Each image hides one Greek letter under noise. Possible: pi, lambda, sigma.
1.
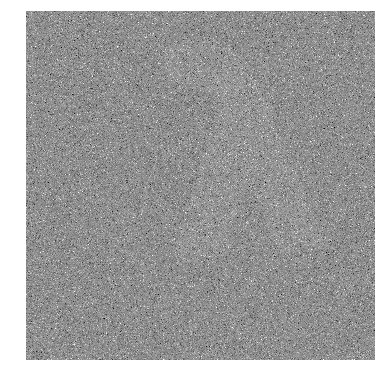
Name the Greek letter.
lambda
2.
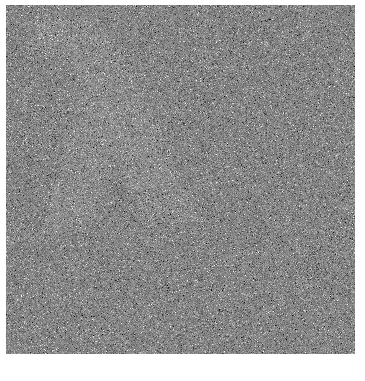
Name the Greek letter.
lambda
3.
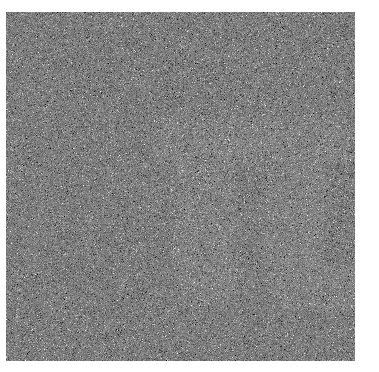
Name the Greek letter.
pi
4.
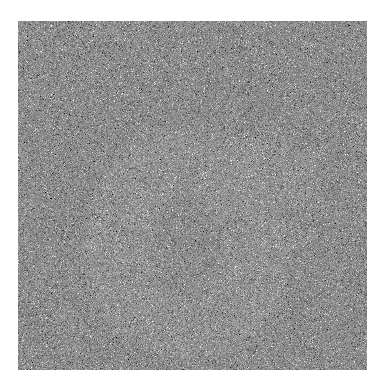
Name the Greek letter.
sigma
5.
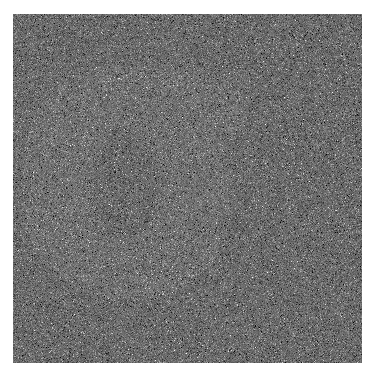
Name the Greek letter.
sigma
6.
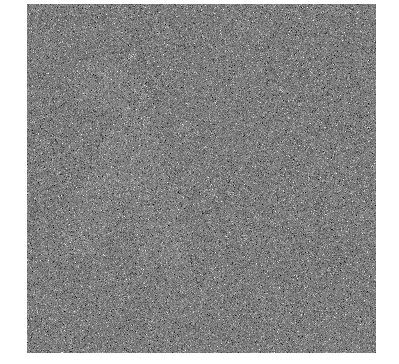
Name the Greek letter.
lambda
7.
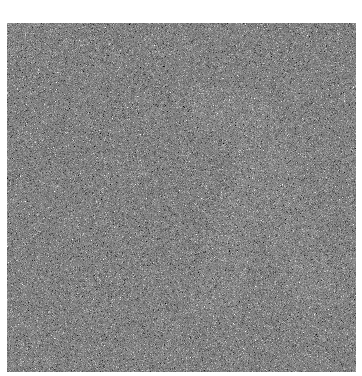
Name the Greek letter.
lambda
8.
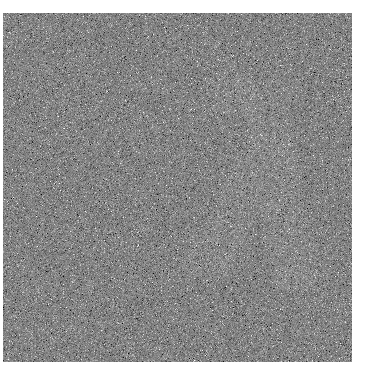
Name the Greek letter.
lambda
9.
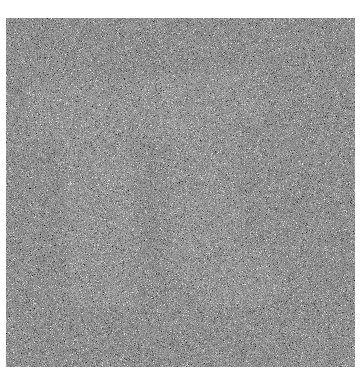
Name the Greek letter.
pi
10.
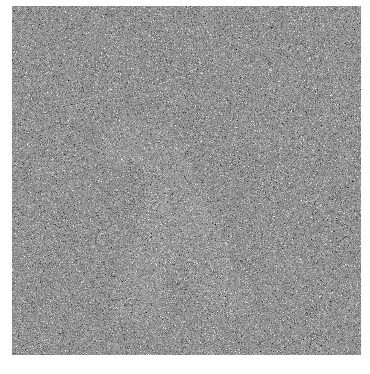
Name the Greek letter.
lambda
